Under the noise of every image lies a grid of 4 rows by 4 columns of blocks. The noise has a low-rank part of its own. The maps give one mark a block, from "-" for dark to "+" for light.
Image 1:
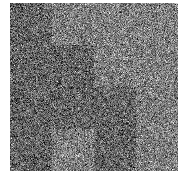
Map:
-+++
--++
---+
-+-+
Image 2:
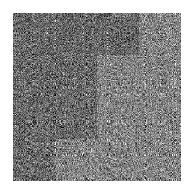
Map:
---+
--++
--++
-+++
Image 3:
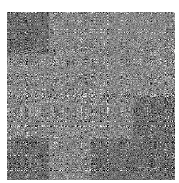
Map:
-+++
++++
+++-
-+--
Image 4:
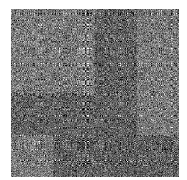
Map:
++-+
++-+
---+
+---
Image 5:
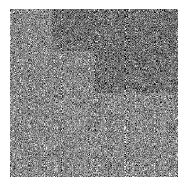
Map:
+---
++--
++++
++++
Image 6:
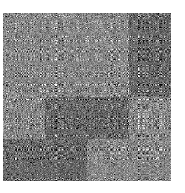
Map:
+++-
+++-
+--+
--++
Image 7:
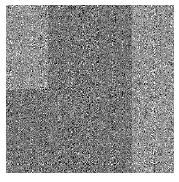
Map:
+--+
+--+
---+
---+
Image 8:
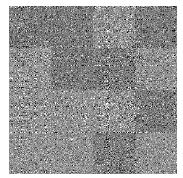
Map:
--+-
+--+
+++-
++-+
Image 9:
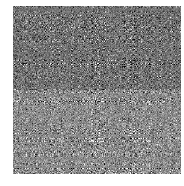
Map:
----
----
++++
++++
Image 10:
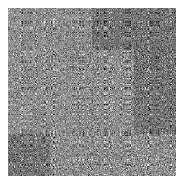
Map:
++--
+++-
+++-
-+++
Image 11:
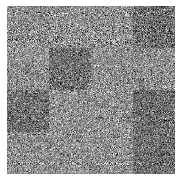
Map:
+++-
+-++
-++-
+++-
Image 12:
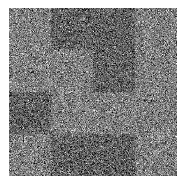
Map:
+--+
++-+
-+++
+--+
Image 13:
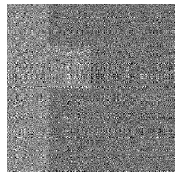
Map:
+---
++--
+---
+---
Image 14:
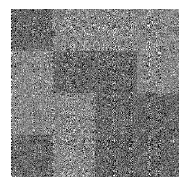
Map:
-+++
+--+
++--
-+--
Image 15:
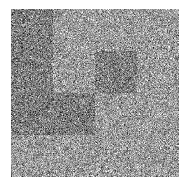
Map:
-+++
-+-+
--++
++++
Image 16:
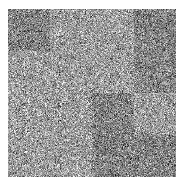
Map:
-++-
+++-
++-+
++--
